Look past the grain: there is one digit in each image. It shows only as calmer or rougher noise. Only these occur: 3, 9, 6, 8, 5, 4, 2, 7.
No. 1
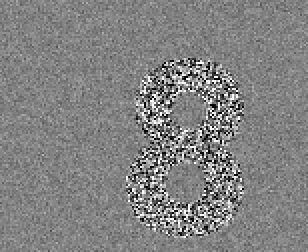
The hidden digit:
8
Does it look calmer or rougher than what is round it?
rougher
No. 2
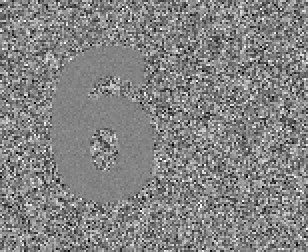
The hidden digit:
6
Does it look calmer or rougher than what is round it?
calmer
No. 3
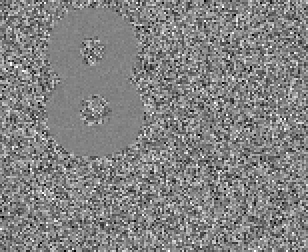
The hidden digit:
8
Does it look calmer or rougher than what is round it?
calmer
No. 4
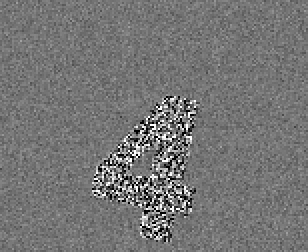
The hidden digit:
4
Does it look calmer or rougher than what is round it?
rougher
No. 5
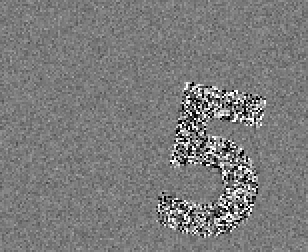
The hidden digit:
5
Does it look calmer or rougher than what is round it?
rougher
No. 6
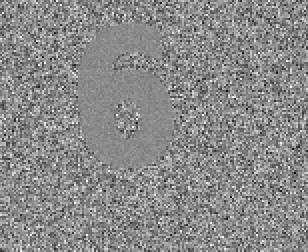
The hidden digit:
6
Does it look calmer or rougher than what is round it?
calmer
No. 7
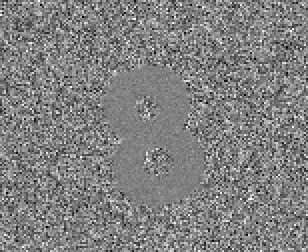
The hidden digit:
8
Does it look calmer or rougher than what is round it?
calmer
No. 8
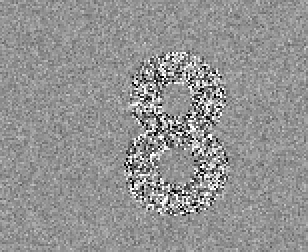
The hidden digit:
8
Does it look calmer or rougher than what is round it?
rougher
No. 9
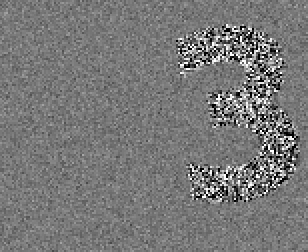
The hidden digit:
3
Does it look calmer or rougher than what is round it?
rougher
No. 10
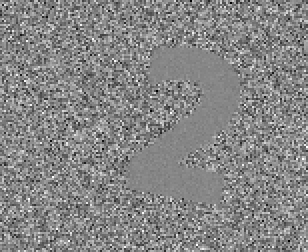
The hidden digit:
2
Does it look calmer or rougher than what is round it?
calmer
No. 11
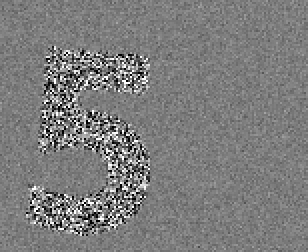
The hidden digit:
5
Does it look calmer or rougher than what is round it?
rougher
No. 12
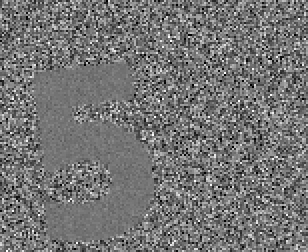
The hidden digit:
5
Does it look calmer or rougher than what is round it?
calmer
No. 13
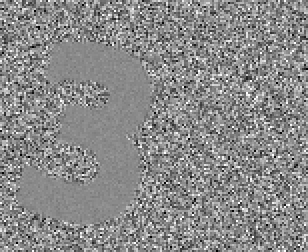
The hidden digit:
3
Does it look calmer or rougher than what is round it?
calmer
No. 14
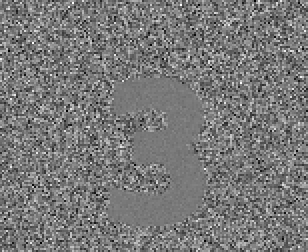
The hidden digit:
3
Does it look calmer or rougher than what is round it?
calmer
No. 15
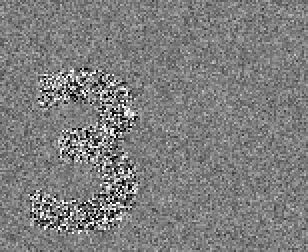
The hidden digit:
3
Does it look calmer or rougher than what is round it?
rougher
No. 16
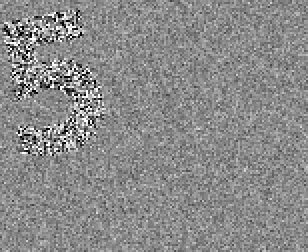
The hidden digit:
5
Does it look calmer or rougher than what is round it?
rougher
